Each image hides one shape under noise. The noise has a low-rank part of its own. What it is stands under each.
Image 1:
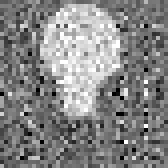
light light bulb
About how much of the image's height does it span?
two thirds
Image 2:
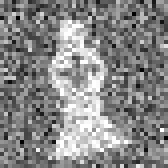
light chess bishop
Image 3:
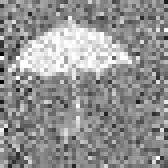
light umbrella
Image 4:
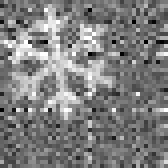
light snowflake
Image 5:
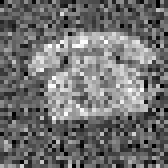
light telephone
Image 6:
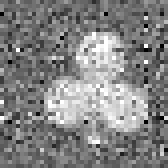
light club
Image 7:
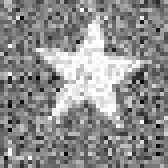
light star
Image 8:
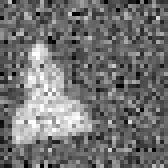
light chess pawn
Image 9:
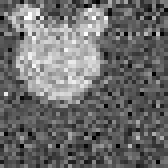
light bear's head
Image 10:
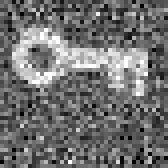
light key
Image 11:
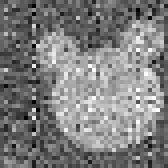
light bear's head
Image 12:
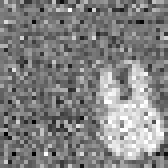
light rabbit's head
